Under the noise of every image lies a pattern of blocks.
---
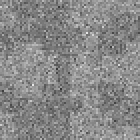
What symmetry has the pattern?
top and bottom mirror each other
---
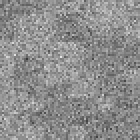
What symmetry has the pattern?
mirrored about the diagonal from the top left
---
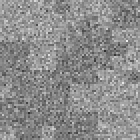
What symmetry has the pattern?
mirrored about the diagonal from the bottom left
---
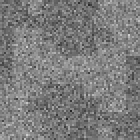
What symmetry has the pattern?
the same after a half turn
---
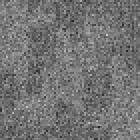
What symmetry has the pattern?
the same after a half turn
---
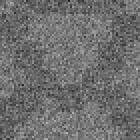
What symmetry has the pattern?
left and right mirror each other
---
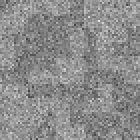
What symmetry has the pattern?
mirrored about the diagonal from the top left
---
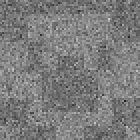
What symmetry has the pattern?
left and right mirror each other
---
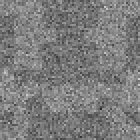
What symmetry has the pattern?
left and right mirror each other
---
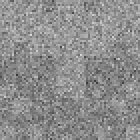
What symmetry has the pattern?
left and right mirror each other
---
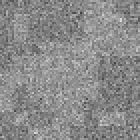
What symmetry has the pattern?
mirrored about the diagonal from the bottom left
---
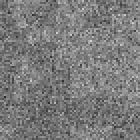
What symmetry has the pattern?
no symmetry
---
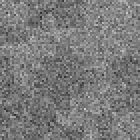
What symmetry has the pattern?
mirrored about the diagonal from the bottom left
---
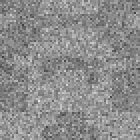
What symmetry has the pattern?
left and right mirror each other
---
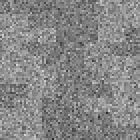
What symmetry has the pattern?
the same after a half turn
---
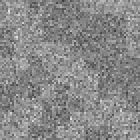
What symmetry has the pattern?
mirrored about the diagonal from the bottom left
